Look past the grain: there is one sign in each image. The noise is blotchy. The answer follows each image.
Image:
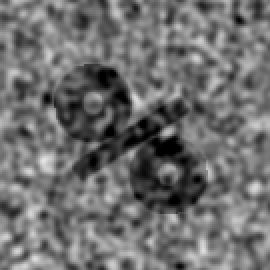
percent sign
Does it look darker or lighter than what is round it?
darker
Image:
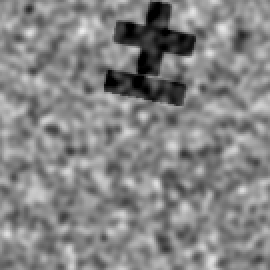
plus-minus sign
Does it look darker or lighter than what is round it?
darker
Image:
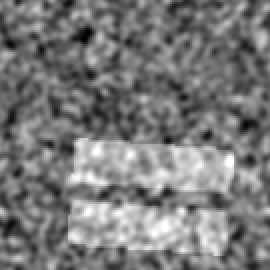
equals sign
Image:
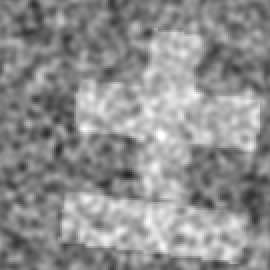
plus-minus sign
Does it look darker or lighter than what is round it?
lighter
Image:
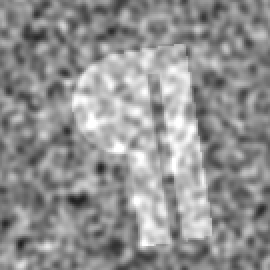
pilcrow
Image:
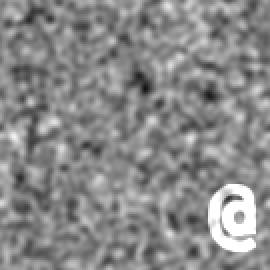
at sign
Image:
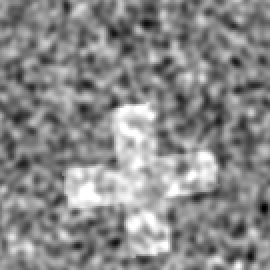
plus sign
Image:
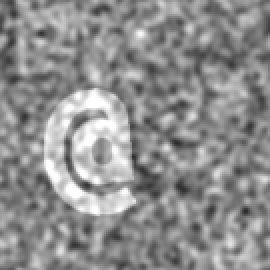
at sign
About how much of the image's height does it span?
half
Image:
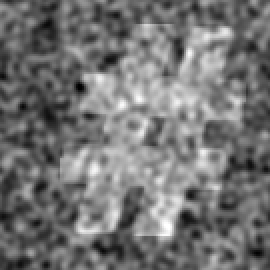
hash sign
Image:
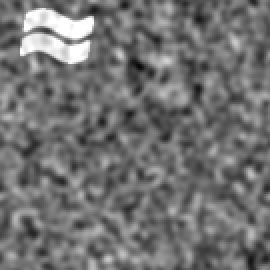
approximately sign
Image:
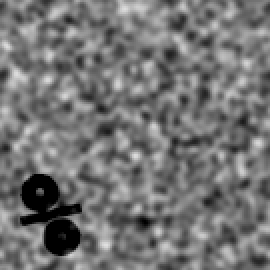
percent sign
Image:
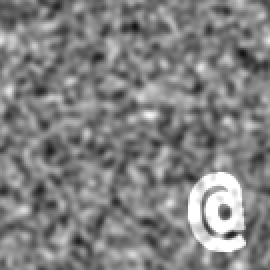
at sign
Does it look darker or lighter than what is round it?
lighter
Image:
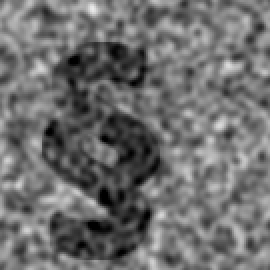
section sign
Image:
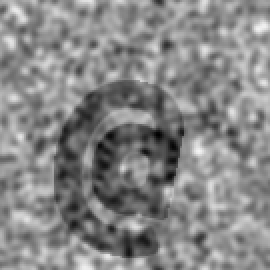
at sign
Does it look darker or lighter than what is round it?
darker
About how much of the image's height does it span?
two thirds
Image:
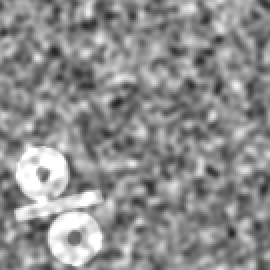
percent sign
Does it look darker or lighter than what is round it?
lighter
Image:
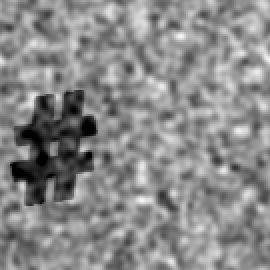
hash sign
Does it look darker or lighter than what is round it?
darker
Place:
middle left
